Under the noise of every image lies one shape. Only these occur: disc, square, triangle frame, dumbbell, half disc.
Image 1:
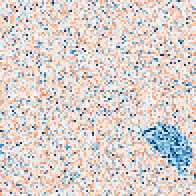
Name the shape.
half disc
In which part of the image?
bottom right
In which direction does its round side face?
up and right
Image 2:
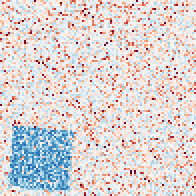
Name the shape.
square
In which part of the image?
bottom left
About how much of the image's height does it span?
a third
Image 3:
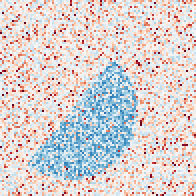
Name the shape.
half disc
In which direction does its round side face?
down and right
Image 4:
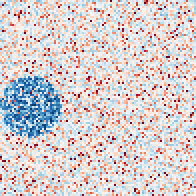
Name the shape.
disc
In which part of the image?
middle left
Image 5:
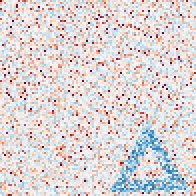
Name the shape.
triangle frame
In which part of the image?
bottom right
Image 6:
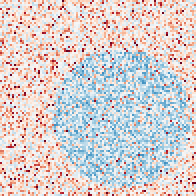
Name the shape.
disc
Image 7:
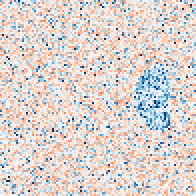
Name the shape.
half disc
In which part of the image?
middle right
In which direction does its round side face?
left
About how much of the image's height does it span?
a third
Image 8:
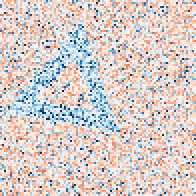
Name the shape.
triangle frame
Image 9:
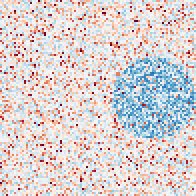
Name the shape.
disc
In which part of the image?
middle right
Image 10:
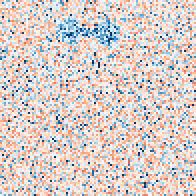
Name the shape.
dumbbell
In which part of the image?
top middle
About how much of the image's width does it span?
a third
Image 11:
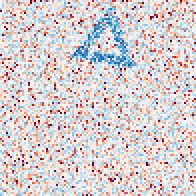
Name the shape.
triangle frame
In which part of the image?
top middle
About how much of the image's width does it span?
a third
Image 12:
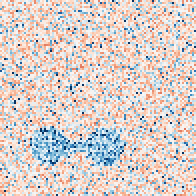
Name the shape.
dumbbell
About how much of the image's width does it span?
half
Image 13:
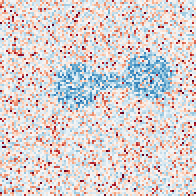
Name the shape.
dumbbell
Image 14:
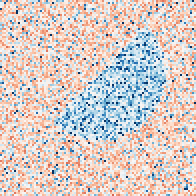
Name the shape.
half disc
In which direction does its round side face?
down and right
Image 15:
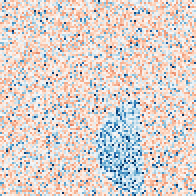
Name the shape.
half disc
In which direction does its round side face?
left
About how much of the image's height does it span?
half
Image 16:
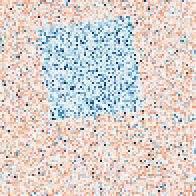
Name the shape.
square
